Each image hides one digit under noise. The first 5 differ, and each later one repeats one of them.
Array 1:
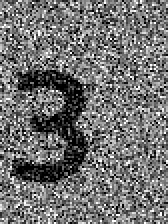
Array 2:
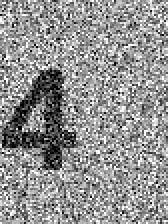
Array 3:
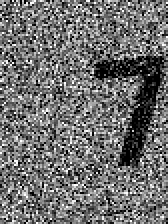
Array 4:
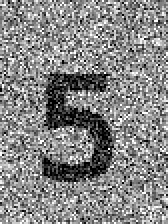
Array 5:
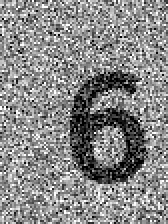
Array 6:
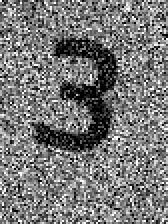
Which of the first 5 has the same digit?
1
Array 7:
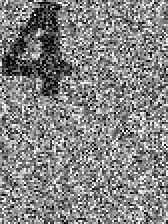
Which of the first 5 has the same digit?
2
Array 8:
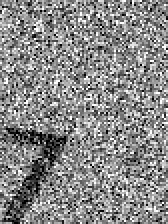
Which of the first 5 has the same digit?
3
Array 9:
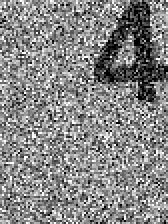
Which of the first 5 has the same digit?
2
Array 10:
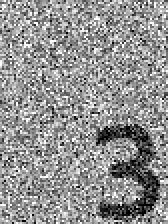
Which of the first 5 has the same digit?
1
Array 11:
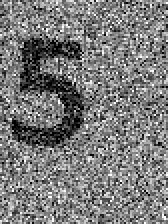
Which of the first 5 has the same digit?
4
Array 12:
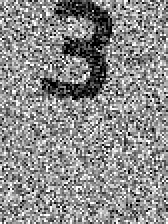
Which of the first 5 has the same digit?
1
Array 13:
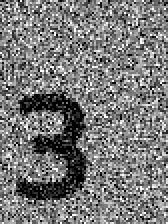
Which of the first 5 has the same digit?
1
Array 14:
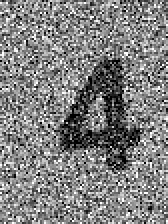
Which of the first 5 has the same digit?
2
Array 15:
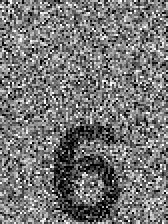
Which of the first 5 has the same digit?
5
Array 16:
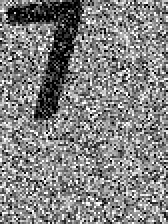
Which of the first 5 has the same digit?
3
